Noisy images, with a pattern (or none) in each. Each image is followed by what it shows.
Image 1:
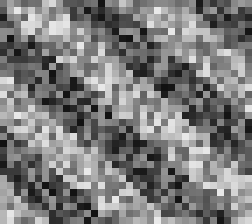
diagonal stripes
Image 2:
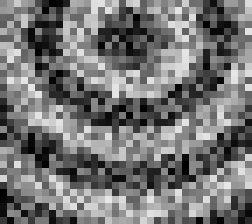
rings round one point
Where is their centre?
top middle
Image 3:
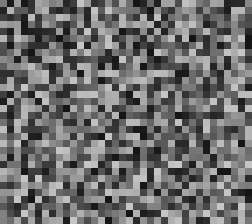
only noise
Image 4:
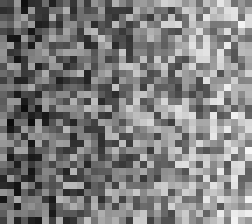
a smooth slope
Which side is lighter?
right
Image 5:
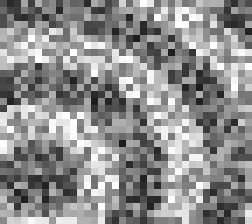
rings round one point
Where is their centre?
bottom left
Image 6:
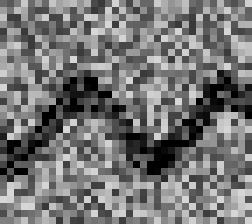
a wavy band
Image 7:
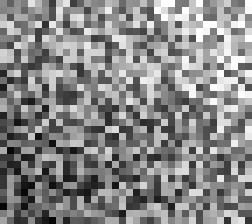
a smooth slope
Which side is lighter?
top right
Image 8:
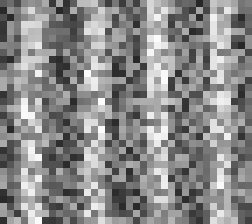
vertical stripes
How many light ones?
4
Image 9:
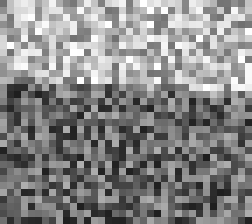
a sharp edge
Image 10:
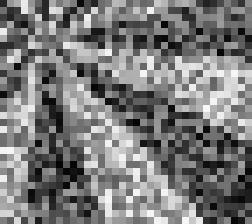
spokes from one point
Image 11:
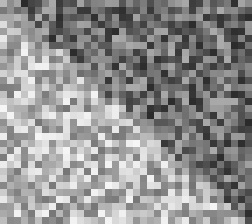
a sharp edge
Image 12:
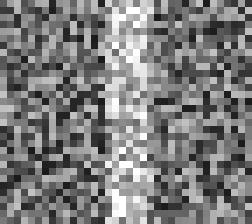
one vertical stripe
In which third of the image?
middle
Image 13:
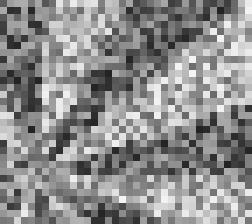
spokes from one point
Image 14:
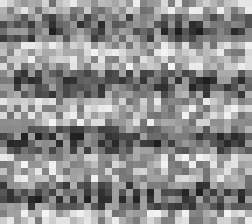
horizontal stripes
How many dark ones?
4
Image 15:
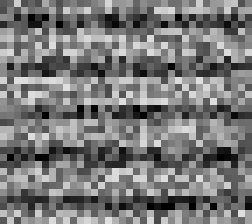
horizontal stripes
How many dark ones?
5
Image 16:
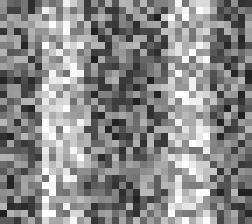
vertical stripes
